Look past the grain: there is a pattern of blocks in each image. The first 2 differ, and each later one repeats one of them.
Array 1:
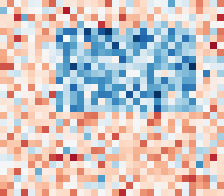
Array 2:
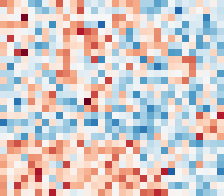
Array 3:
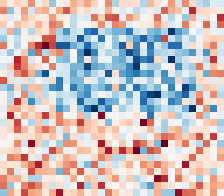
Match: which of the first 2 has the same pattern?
1
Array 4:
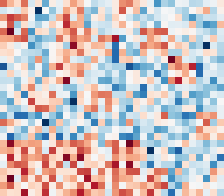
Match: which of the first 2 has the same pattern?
2
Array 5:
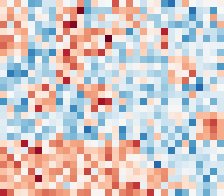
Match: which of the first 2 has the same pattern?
2
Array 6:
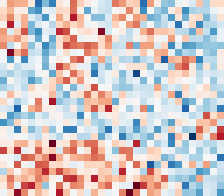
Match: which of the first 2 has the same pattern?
2
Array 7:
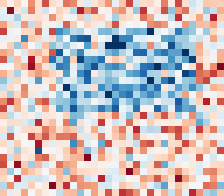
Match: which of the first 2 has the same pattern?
1
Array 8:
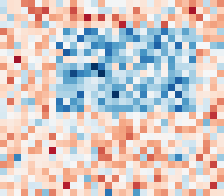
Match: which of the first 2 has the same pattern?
1
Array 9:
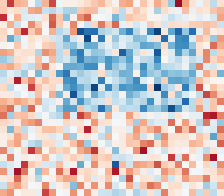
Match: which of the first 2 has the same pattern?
1
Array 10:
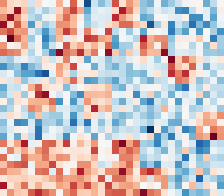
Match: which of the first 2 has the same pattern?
2
